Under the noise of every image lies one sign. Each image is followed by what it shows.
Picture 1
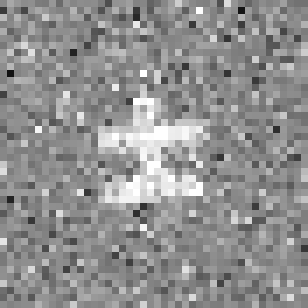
light plus-minus sign, centre
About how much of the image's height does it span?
a third
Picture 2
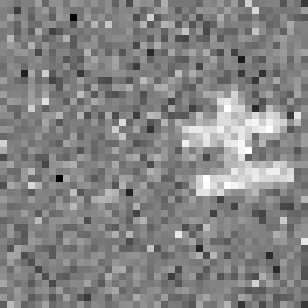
light plus-minus sign, middle right
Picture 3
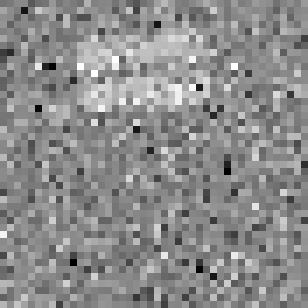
light equals sign, top middle
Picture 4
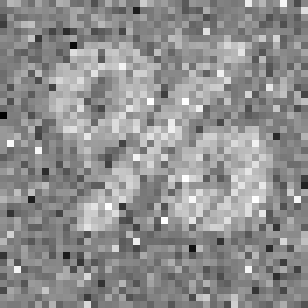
light percent sign
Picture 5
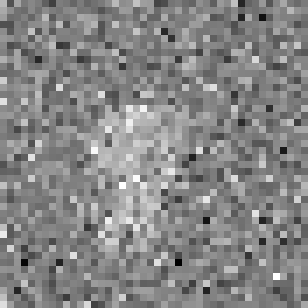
light pilcrow
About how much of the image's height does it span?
half
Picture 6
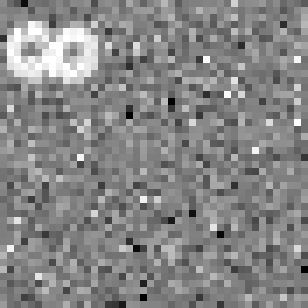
light infinity sign, top left
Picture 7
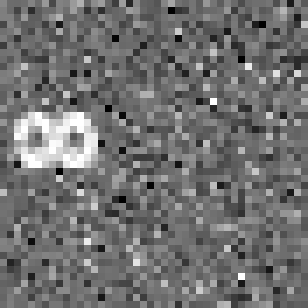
light infinity sign, middle left
